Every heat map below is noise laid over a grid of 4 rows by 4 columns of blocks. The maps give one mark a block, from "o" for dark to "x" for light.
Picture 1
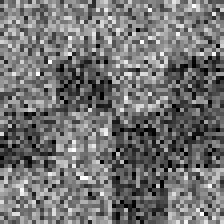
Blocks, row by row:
xxxx
xoxo
oxoo
xxox
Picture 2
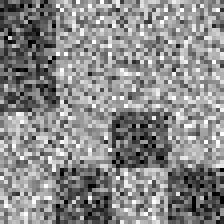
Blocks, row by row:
oxxx
oxxx
xxox
xoxo
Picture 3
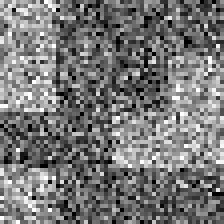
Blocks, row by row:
xooo
xoox
ooxx
xooo
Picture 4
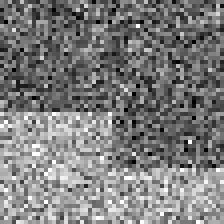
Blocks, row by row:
oooo
oooo
xxoo
xxxx
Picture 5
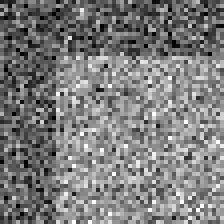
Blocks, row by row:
oooo
oxxx
oxxx
oxxx
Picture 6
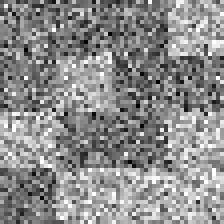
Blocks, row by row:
ooox
oxoo
xoox
oxxx
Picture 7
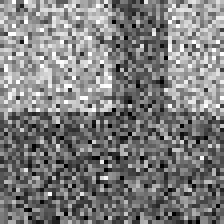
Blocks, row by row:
xxox
xxox
oooo
oooo
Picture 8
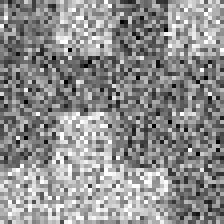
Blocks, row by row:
oxox
oooo
oxoo
xxxo
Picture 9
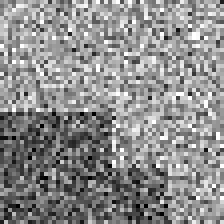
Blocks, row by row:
xxxx
xxxx
ooxx
ooox
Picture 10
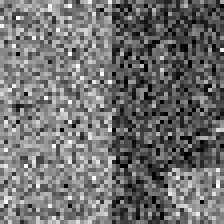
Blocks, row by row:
xxoo
xxoo
xxoo
xxox
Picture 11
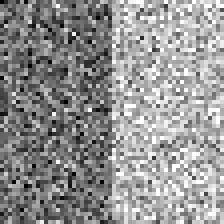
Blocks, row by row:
ooxx
ooxx
ooxx
ooxx
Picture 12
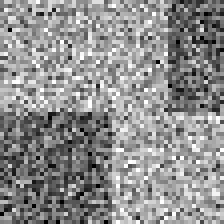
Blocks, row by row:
xxxo
xxxo
ooxx
ooxx
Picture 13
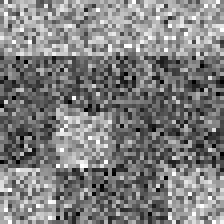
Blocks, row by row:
xxxx
oooo
oxoo
xoox
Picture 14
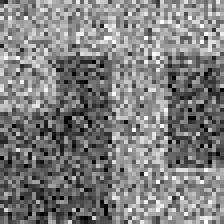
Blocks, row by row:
xxxx
xoxo
ooxo
ooxx
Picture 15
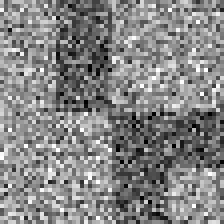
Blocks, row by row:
xoxx
xoxx
xxoo
xxox
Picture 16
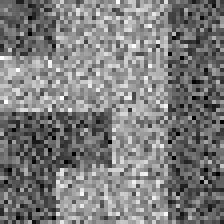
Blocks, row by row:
oxxo
xxxo
ooxo
oxxo
